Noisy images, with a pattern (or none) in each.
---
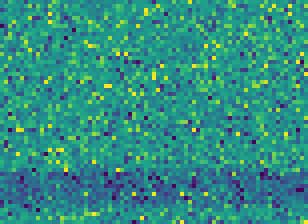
one horizontal stripe
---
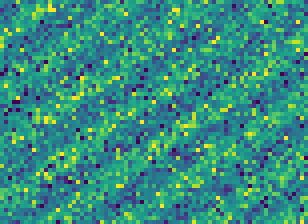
diagonal stripes
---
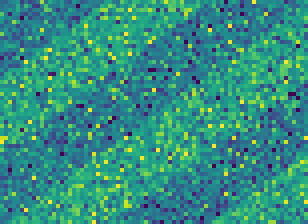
diagonal stripes
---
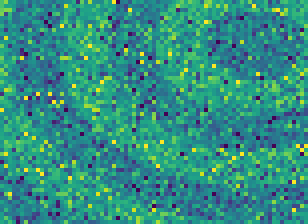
rings round one point
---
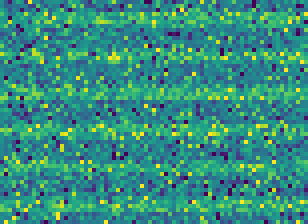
horizontal stripes
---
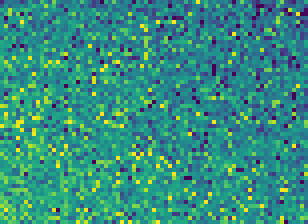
a smooth slope
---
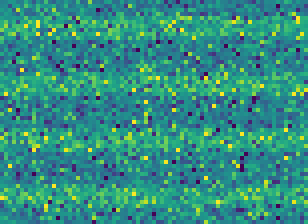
horizontal stripes
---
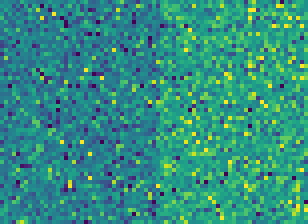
a sharp edge
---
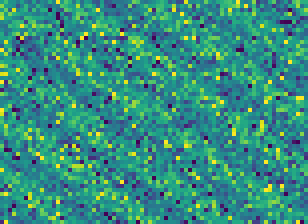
diagonal stripes
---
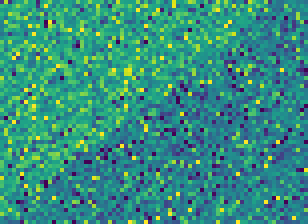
a sharp edge
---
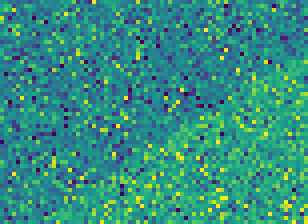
a sharp edge
